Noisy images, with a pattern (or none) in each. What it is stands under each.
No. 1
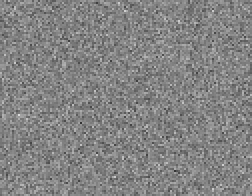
only noise
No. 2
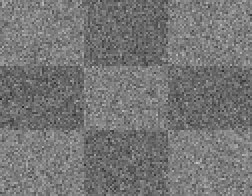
a checkerboard
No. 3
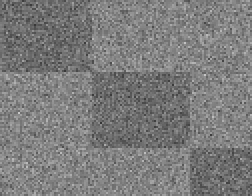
blocks along the diagonal
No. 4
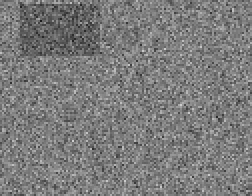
one block
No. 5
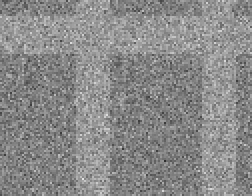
bands of rows crossing bands of columns
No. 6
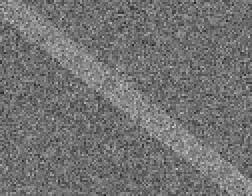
a diagonal band
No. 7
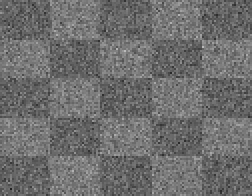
a checkerboard
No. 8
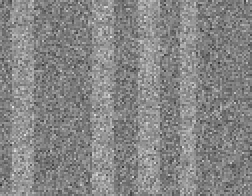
bands of columns
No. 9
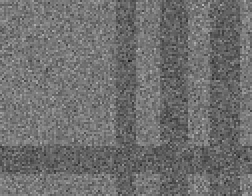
bands of rows crossing bands of columns
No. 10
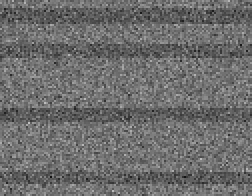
bands of rows
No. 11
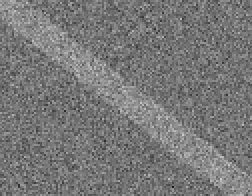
a diagonal band
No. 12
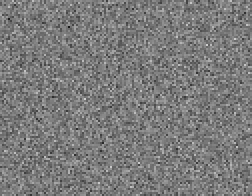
only noise
